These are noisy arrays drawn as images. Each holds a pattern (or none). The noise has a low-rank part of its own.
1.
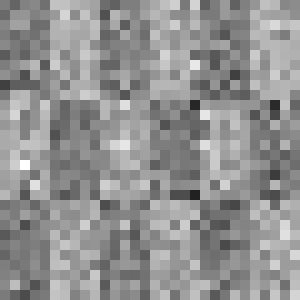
a checkerboard
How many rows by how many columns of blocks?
3 by 6
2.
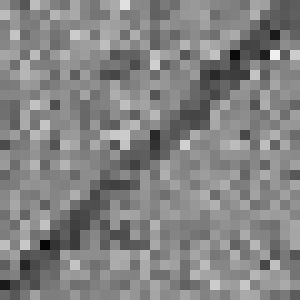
a diagonal band
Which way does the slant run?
bottom left to top right
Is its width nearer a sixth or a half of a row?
a sixth
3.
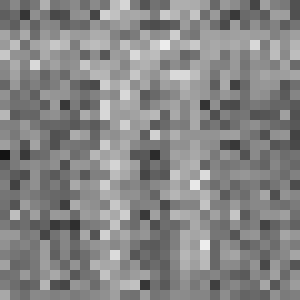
bands of rows crossing bands of columns
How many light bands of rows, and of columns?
1 and 2
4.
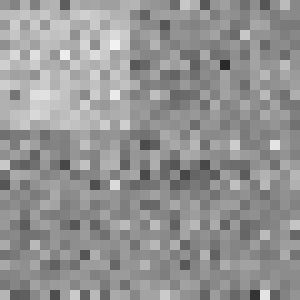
one block
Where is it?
top left
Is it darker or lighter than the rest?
lighter
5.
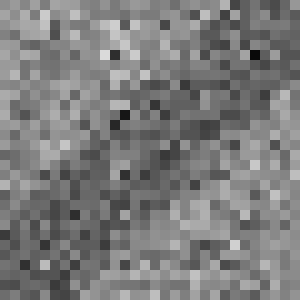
a diagonal band
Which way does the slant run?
bottom left to top right
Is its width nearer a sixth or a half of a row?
a half
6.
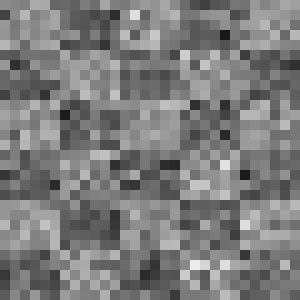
a checkerboard
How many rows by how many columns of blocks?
6 by 5
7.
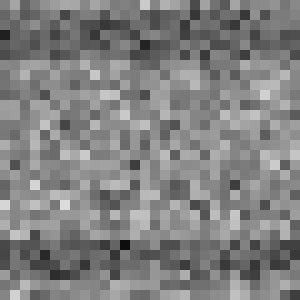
bands of rows
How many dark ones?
2
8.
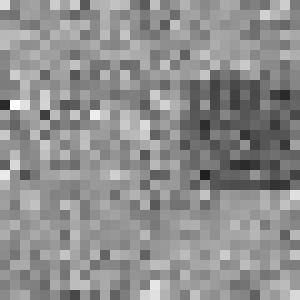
one block
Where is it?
middle right
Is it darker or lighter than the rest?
darker
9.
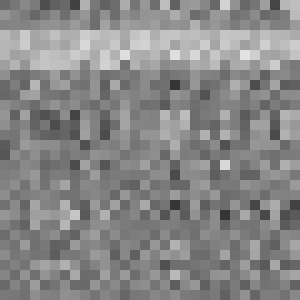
one band of rows
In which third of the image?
top
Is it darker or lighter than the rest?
lighter
